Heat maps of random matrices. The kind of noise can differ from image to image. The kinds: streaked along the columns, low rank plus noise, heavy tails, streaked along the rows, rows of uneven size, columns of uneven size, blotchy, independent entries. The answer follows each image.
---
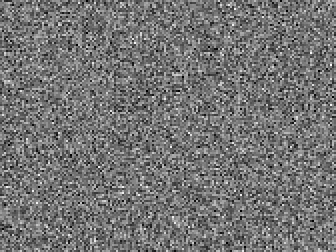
low rank plus noise
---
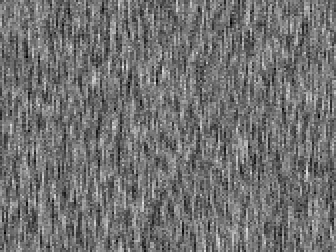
streaked along the columns
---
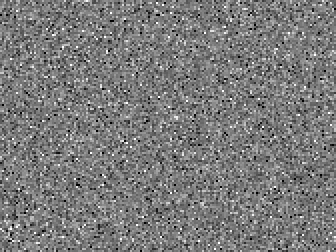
heavy tails
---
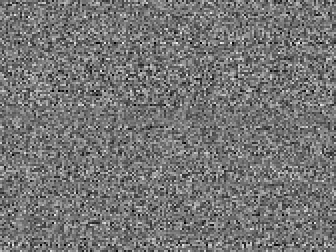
rows of uneven size
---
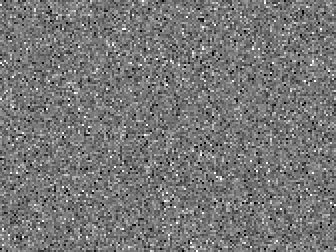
heavy tails
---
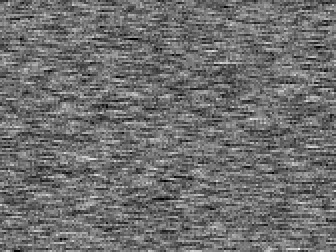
streaked along the rows
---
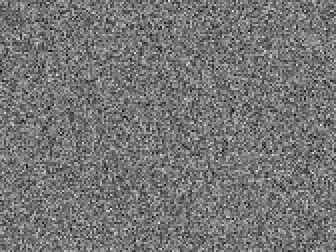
independent entries
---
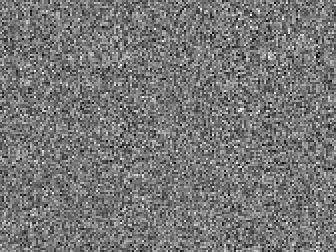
low rank plus noise
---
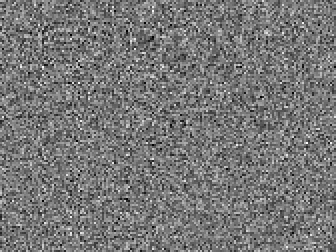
low rank plus noise
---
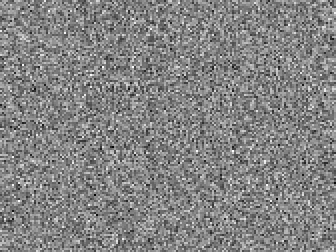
low rank plus noise
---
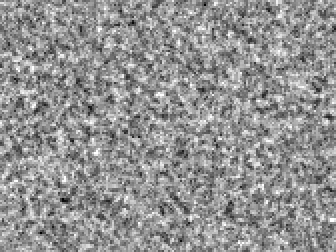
blotchy
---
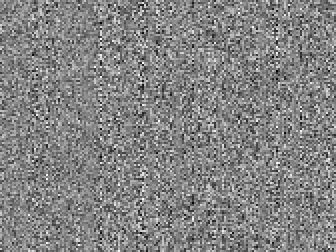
columns of uneven size
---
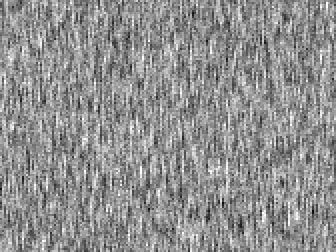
streaked along the columns
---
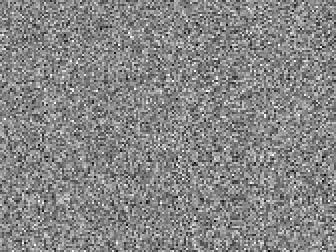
low rank plus noise
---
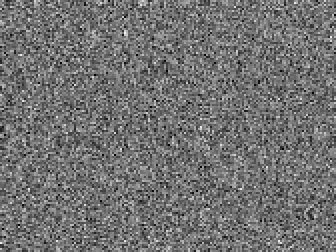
low rank plus noise
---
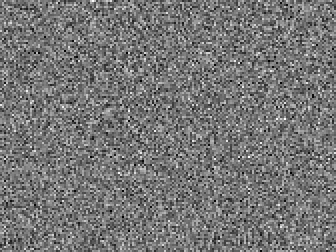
low rank plus noise
